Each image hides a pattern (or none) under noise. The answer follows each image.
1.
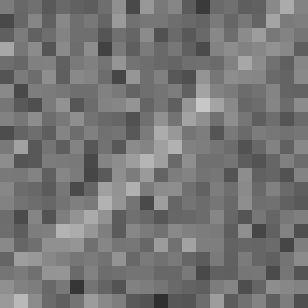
a diagonal band
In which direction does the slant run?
bottom left to top right
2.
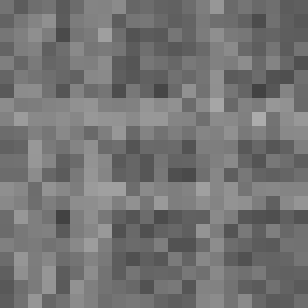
bands of rows crossing bands of columns
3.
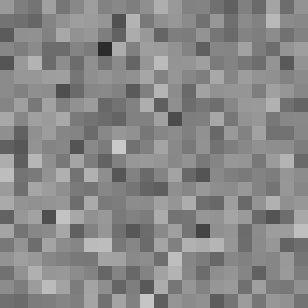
only noise
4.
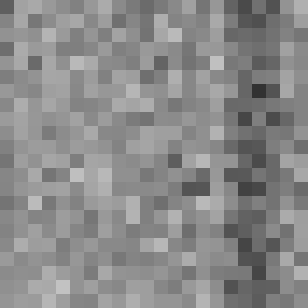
one band of columns
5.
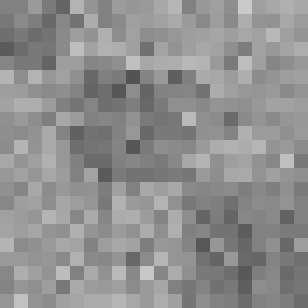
blocks along the diagonal
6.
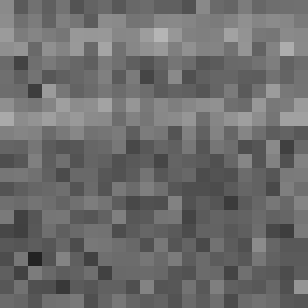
bands of rows
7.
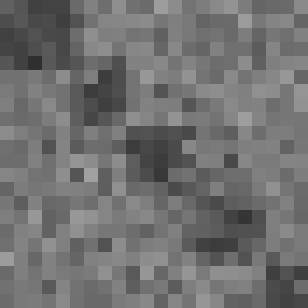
blocks along the diagonal
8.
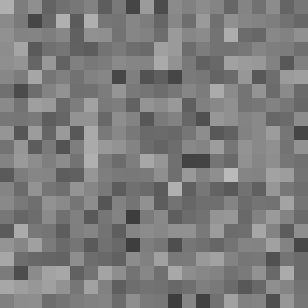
only noise
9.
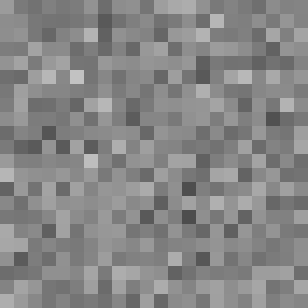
only noise
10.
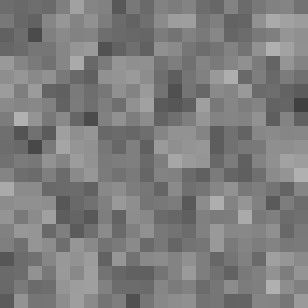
a checkerboard
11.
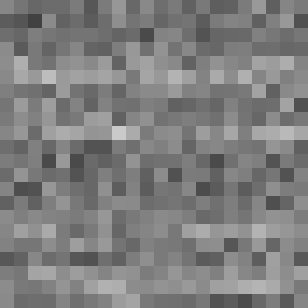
bands of rows
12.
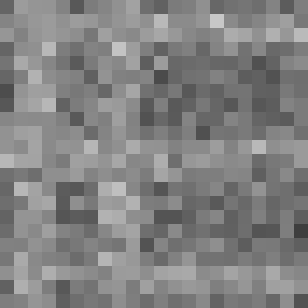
bands of rows crossing bands of columns
